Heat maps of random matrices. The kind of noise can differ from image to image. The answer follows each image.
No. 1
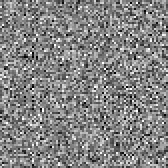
low rank plus noise
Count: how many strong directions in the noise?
two
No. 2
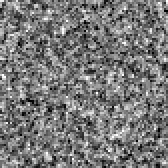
blotchy
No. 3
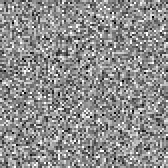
independent entries
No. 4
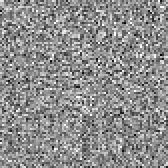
low rank plus noise
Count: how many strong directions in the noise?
two
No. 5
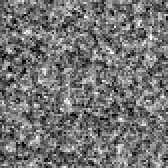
blotchy
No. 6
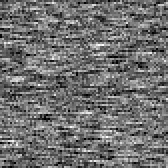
streaked along the rows
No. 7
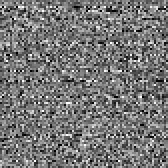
rows of uneven size
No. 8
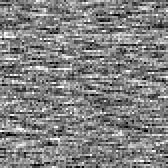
streaked along the rows
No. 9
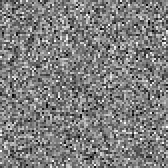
independent entries
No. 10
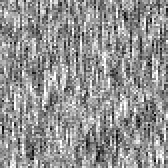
streaked along the columns
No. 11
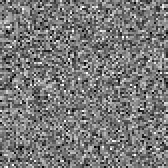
low rank plus noise
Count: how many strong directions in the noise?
one
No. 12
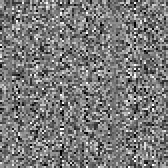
columns of uneven size
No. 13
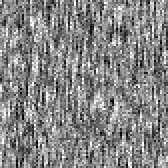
streaked along the columns
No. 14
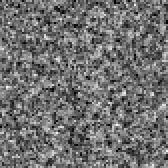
blotchy
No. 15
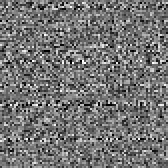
rows of uneven size
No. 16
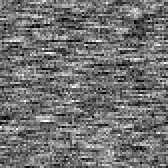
streaked along the rows
